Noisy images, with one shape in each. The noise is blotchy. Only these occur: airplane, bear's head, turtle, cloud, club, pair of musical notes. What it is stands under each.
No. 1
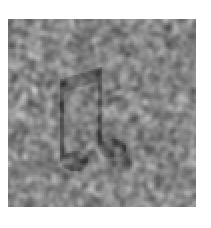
dark pair of musical notes
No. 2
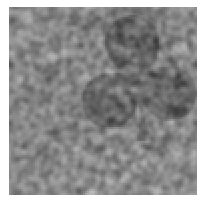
dark club
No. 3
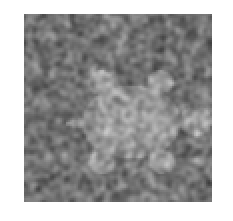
light turtle
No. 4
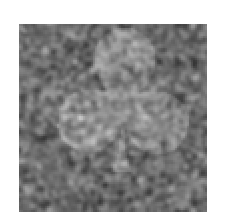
light club
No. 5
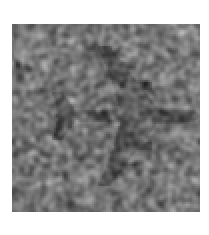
dark airplane
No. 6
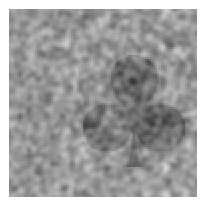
dark club
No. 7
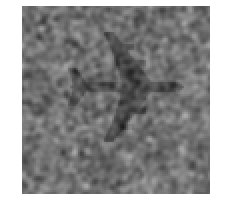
dark airplane
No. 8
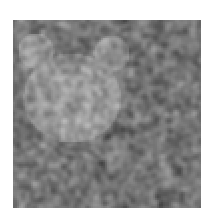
light bear's head
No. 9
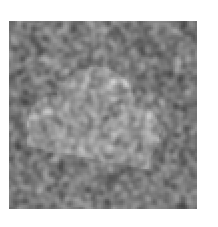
light cloud
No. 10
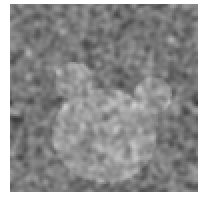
light bear's head
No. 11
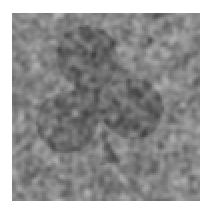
dark club
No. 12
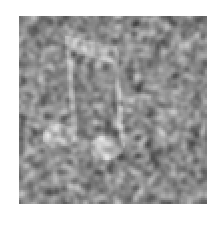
light pair of musical notes
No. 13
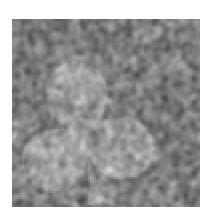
light club
